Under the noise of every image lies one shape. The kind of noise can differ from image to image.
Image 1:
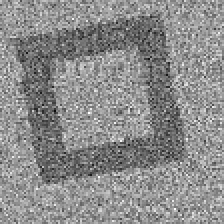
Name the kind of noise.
low rank plus noise
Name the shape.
square frame
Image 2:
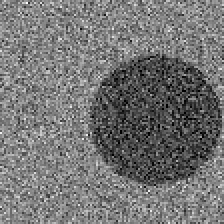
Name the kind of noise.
low rank plus noise
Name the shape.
disc
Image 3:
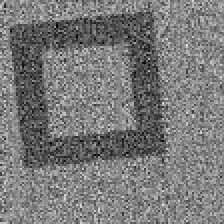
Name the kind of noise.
columns of uneven size
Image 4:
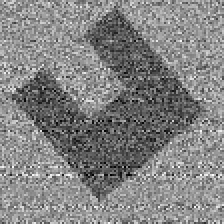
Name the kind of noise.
rows of uneven size
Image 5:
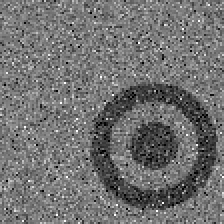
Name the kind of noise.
heavy tails
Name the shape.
bullseye
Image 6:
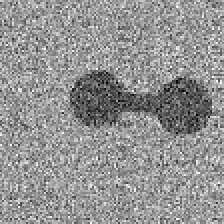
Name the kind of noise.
low rank plus noise
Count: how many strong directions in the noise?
two
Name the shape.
dumbbell
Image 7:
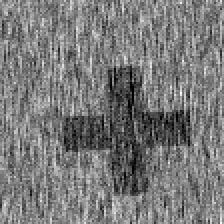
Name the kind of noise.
streaked along the columns
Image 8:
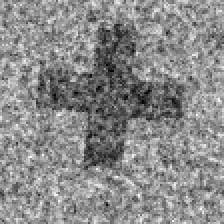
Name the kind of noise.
blotchy
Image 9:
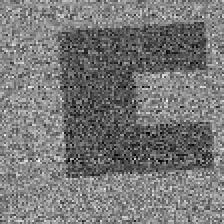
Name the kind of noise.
rows of uneven size
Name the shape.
square with a notch
